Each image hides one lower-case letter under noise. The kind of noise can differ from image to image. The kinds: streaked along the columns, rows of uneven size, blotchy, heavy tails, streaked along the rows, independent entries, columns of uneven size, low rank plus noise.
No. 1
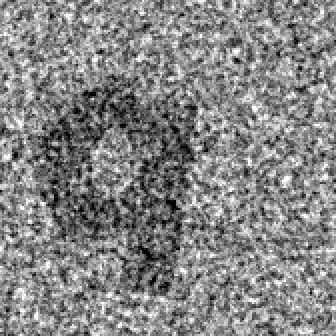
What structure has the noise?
blotchy
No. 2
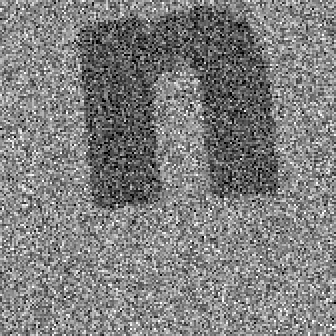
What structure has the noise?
independent entries
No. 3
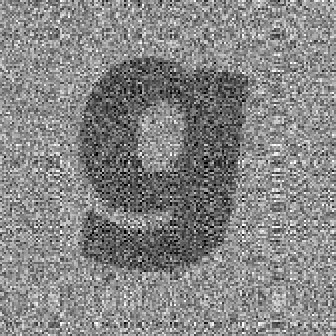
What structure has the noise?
low rank plus noise
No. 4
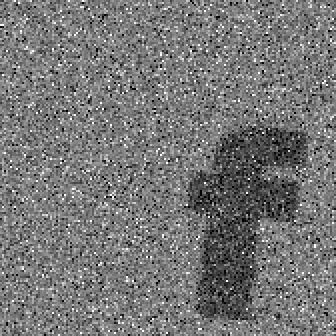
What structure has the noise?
heavy tails
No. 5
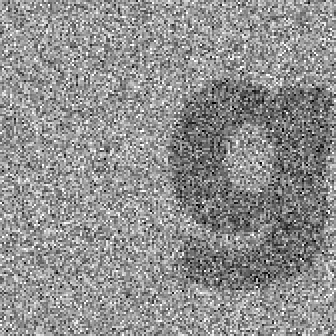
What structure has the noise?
independent entries
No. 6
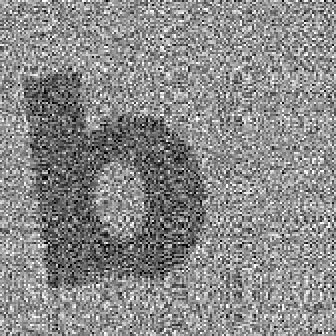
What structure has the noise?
low rank plus noise
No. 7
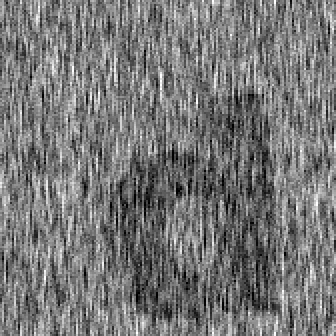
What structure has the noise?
streaked along the columns
